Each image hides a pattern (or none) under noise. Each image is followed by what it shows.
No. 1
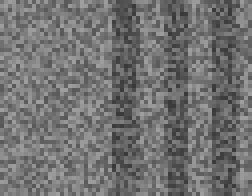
bands of columns
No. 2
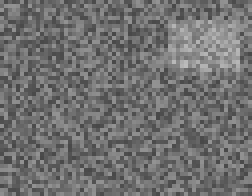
one block
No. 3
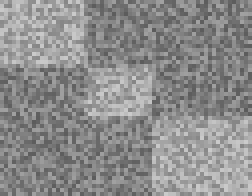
blocks along the diagonal
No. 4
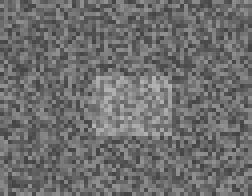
one block
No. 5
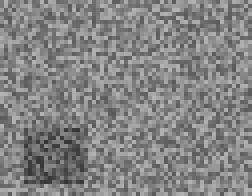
one block
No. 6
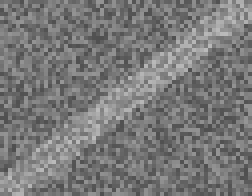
a diagonal band
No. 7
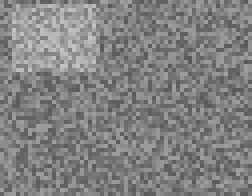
one block
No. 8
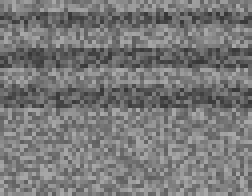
bands of rows
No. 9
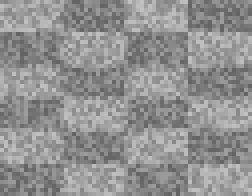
a checkerboard
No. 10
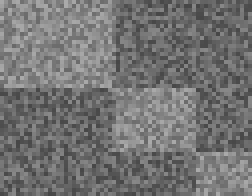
blocks along the diagonal
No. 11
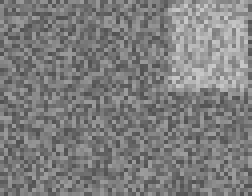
one block
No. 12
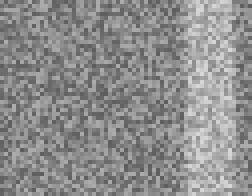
one band of columns
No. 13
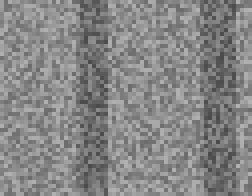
bands of columns
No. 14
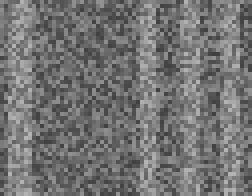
bands of columns
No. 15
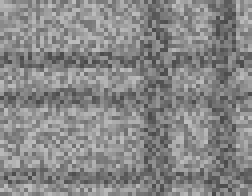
bands of rows crossing bands of columns
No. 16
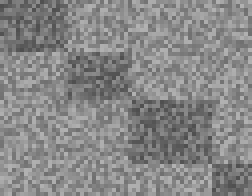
blocks along the diagonal
